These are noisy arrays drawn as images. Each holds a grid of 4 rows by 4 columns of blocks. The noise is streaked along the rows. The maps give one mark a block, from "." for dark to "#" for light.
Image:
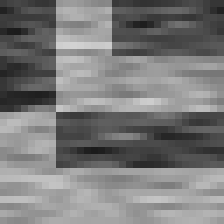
. # . .
. # # #
# . . .
# # # #
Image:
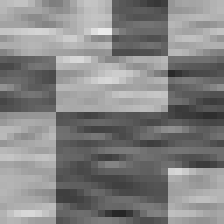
# # . #
. # # .
# . . .
# . . #
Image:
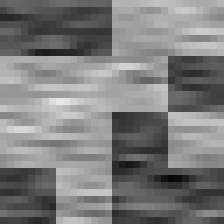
. . # #
# # # .
# # . #
. # . .
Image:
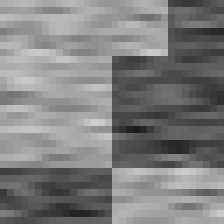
# # # .
# # . .
# # . .
. . # #
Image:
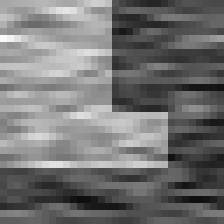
# # . .
# # . .
# # # .
. . . .
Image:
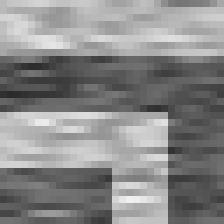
# # # #
. . . .
# # # .
. . # .
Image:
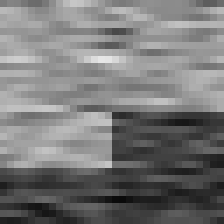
# # # #
# # # #
# # . .
. . . .
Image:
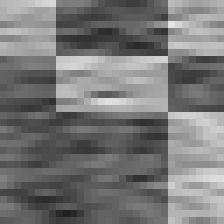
# . . #
. # # .
. . . #
. . . #
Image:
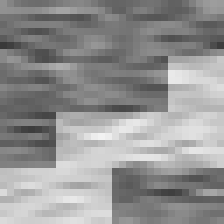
. . . .
. . . #
. # # #
# # . .
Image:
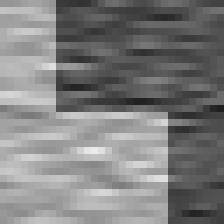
# . . .
# . . .
# # # .
# # # .
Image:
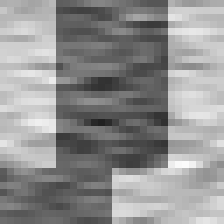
# . . #
# . . #
# . . #
. . # #
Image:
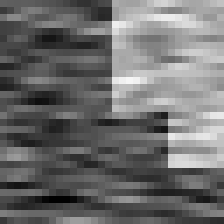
. . # #
. . # #
. . . #
. . . .
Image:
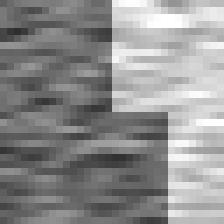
. . # #
. . # #
. . . #
. . . #
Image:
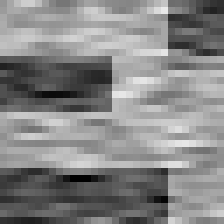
# # # .
. . # #
# # # #
. . . #
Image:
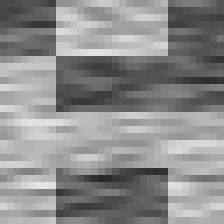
. # # .
# . . .
# # # #
# . . #
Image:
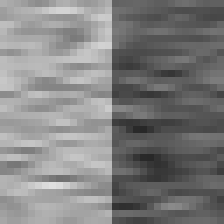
# # . .
# # . .
# # . .
# # . .
